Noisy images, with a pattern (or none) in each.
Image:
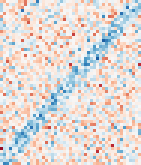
a diagonal band
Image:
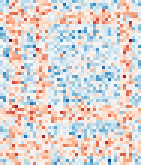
bands of rows crossing bands of columns
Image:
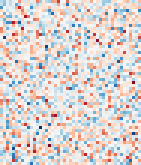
only noise
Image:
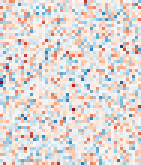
only noise
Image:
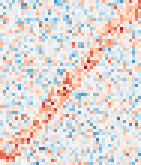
a diagonal band
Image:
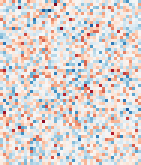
only noise
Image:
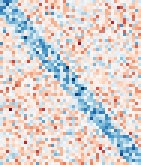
a diagonal band
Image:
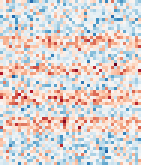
bands of rows
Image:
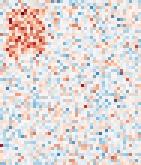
one block
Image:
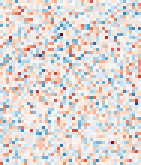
only noise
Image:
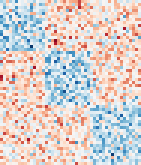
blocks along the diagonal
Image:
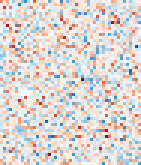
only noise
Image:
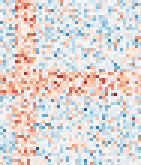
bands of rows crossing bands of columns
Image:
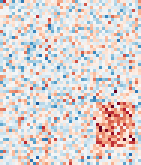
one block
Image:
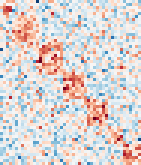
blocks along the diagonal
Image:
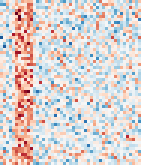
one band of columns
